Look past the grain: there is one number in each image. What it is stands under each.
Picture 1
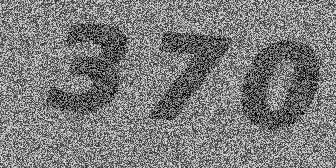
370
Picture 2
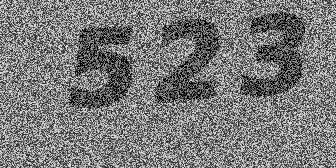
523
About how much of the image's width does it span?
two thirds
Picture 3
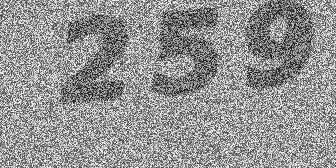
259
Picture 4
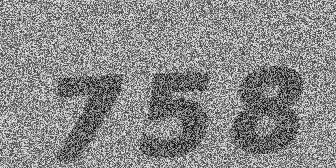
758
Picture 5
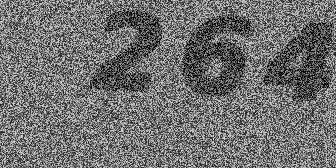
264
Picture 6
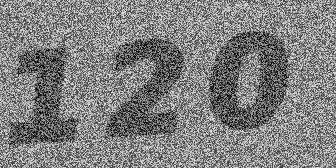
120
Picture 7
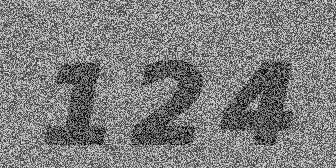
124
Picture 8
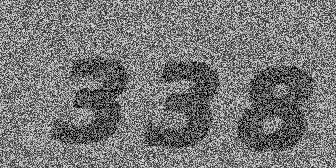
338
